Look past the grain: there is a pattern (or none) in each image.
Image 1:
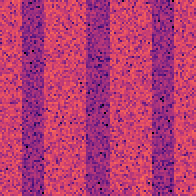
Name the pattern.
vertical stripes
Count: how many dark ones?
3
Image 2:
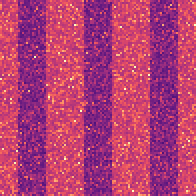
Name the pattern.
vertical stripes
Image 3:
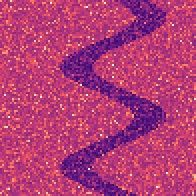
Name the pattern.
a wavy band
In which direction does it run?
top to bottom
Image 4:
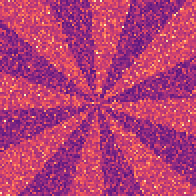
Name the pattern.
spokes from one point
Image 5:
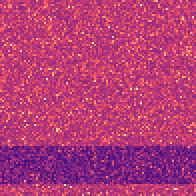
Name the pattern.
one horizontal stripe
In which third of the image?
bottom
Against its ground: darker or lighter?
darker
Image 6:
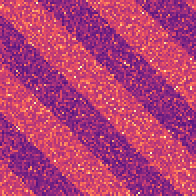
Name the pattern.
diagonal stripes
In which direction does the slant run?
top left to bottom right
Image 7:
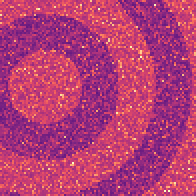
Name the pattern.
rings round one point
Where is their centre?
middle left
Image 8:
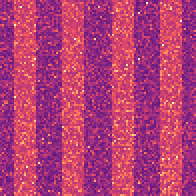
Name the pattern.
vertical stripes
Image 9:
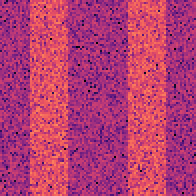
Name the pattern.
vertical stripes
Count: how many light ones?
2
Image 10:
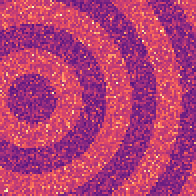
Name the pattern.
rings round one point
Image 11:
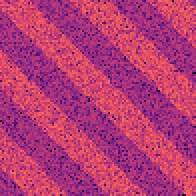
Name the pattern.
diagonal stripes
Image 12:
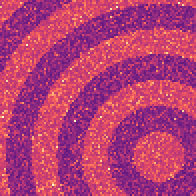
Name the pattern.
rings round one point
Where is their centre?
bottom right
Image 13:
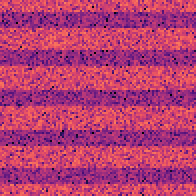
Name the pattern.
horizontal stripes
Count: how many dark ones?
5
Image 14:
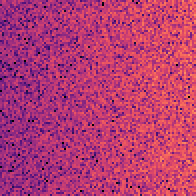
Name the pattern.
a smooth slope
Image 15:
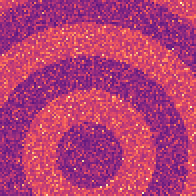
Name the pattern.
rings round one point
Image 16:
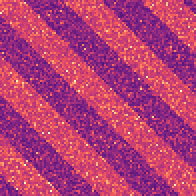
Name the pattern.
diagonal stripes
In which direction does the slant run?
top left to bottom right
